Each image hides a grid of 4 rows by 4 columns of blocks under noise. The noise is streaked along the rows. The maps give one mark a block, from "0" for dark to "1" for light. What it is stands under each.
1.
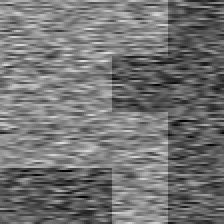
1 1 1 0
1 1 0 0
1 1 1 0
0 0 1 0
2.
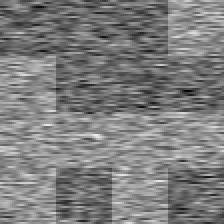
0 0 0 1
1 0 0 0
1 1 1 1
1 0 1 0
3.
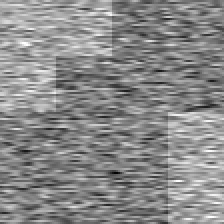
1 1 0 0
1 0 0 0
0 0 0 1
0 0 0 1
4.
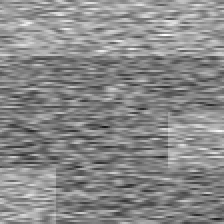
1 1 1 1
0 0 0 0
0 0 0 1
1 0 0 0
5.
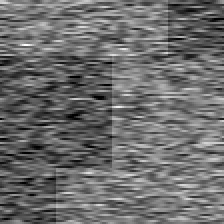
1 1 1 0
0 0 1 1
0 0 1 1
0 1 1 1
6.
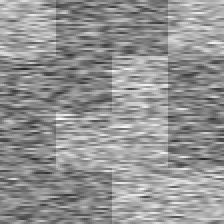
1 0 0 1
0 0 1 0
0 1 1 0
0 0 1 1
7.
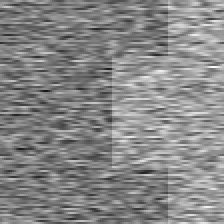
0 0 0 1
0 0 1 1
0 0 1 1
0 0 0 1
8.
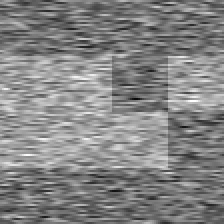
0 0 0 0
1 1 0 1
1 1 1 0
0 0 0 0
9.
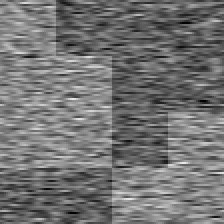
1 0 0 0
1 1 0 0
1 1 0 1
0 0 1 1
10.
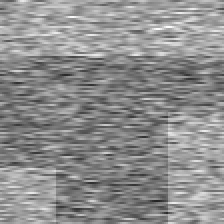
1 1 1 1
0 0 0 0
0 0 0 1
1 0 0 1
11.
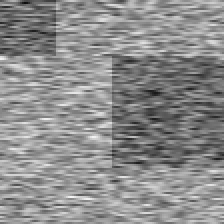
0 1 1 1
1 1 0 0
1 1 0 0
1 1 1 1
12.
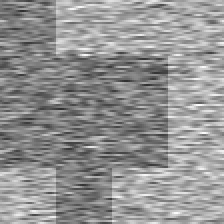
0 1 1 1
0 0 0 1
0 0 0 1
1 0 1 1
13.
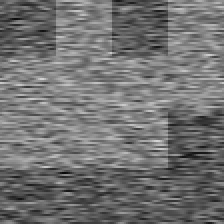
0 1 0 1
1 1 1 1
1 1 1 0
0 0 0 0
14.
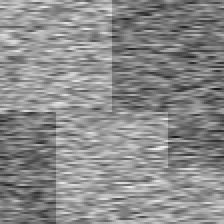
1 1 0 0
1 1 0 0
0 1 1 0
0 1 1 1
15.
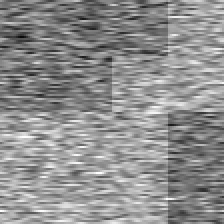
0 0 0 1
0 0 1 1
1 1 1 0
1 1 1 0
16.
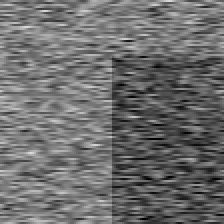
1 1 1 1
1 1 0 0
1 1 0 0
1 1 0 0
